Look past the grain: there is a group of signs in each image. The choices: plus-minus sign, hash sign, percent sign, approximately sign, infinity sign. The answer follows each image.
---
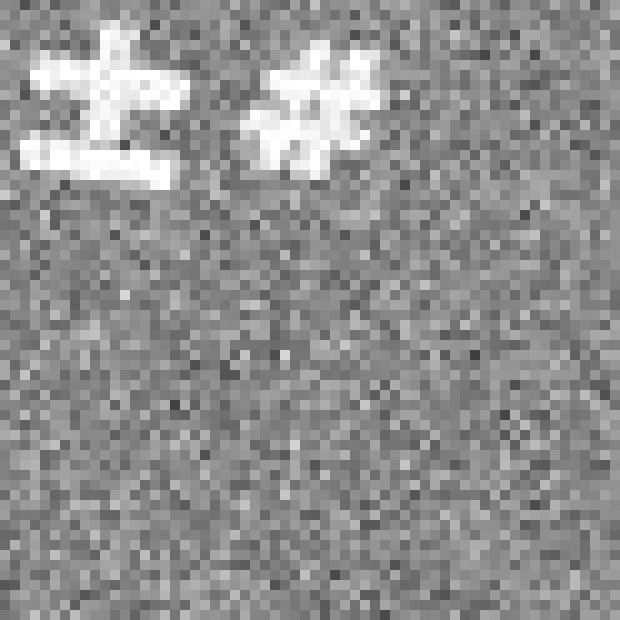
top left: light plus-minus sign; top middle: light hash sign
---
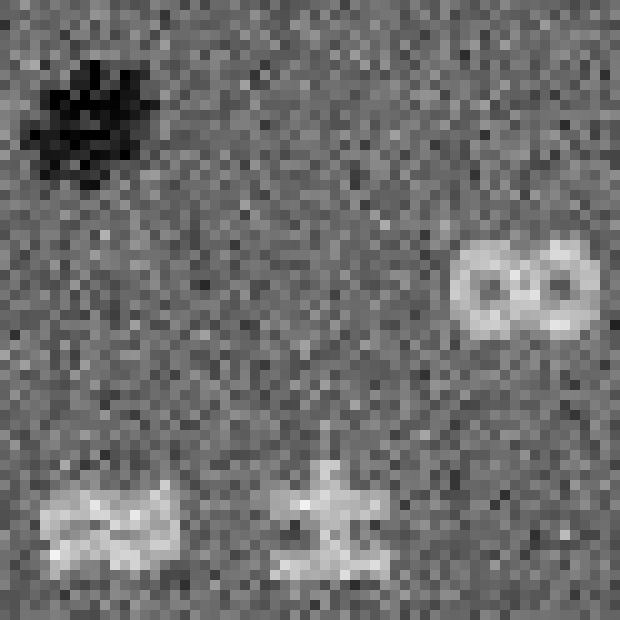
top left: dark hash sign; middle right: light infinity sign; bottom left: light approximately sign; bottom middle: light plus-minus sign
